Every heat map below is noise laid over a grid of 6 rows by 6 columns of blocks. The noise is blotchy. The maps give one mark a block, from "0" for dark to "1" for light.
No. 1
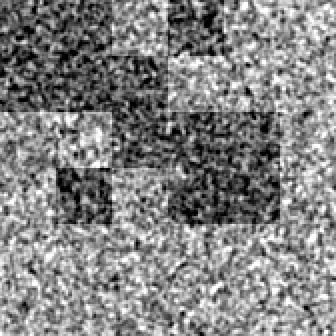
0 0 1 0 1 1
0 0 0 1 1 1
1 1 0 0 0 1
1 0 1 0 0 1
1 1 1 1 1 1
1 1 1 1 1 1
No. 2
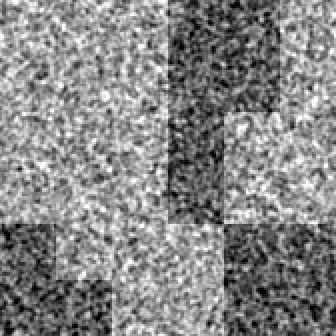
1 1 1 0 0 1
1 1 1 0 0 1
1 1 1 0 1 1
1 1 1 0 1 1
0 1 1 1 0 0
0 0 1 1 0 0
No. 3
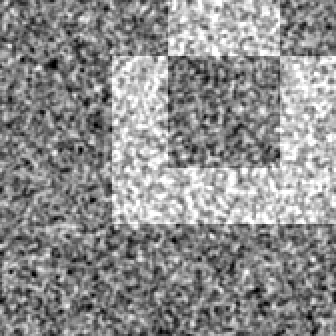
0 0 0 1 1 0
0 0 1 0 0 1
0 0 1 0 0 1
0 0 1 1 1 1
0 0 0 0 0 0
0 0 0 0 0 0
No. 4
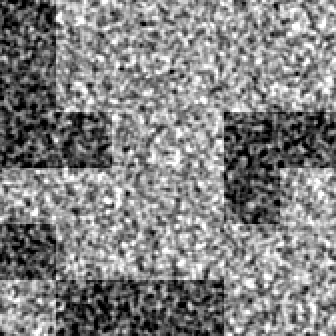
0 1 1 1 1 1
0 1 1 1 1 1
0 0 1 1 0 0
1 1 1 1 0 1
0 1 1 1 1 1
1 0 0 0 1 1
